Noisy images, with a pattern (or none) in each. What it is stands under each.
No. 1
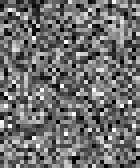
only noise
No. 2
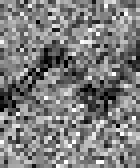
a wavy band
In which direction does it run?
left to right
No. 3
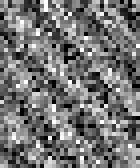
diagonal stripes
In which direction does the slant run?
top left to bottom right
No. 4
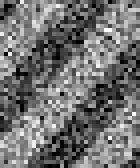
diagonal stripes
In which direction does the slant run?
bottom left to top right
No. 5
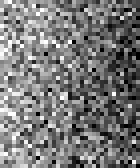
a smooth slope
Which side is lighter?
left
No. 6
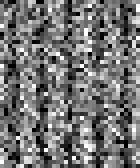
vertical stripes
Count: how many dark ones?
5
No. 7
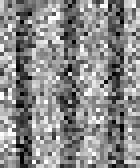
vertical stripes
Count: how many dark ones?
3
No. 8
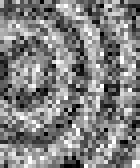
rings round one point
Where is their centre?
middle left
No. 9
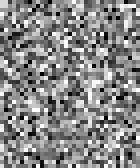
only noise
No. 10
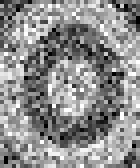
rings round one point
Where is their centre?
centre
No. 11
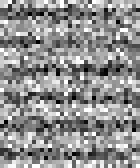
horizontal stripes
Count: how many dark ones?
6
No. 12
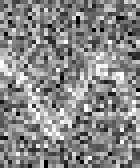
a wavy band
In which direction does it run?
left to right
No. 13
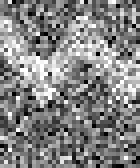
a wavy band
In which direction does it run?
left to right
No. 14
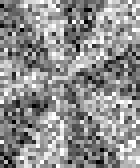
spokes from one point
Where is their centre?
centre
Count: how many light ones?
5
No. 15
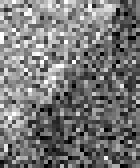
a sharp edge
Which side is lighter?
top left
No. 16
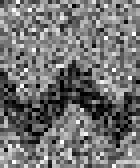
a wavy band
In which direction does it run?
left to right
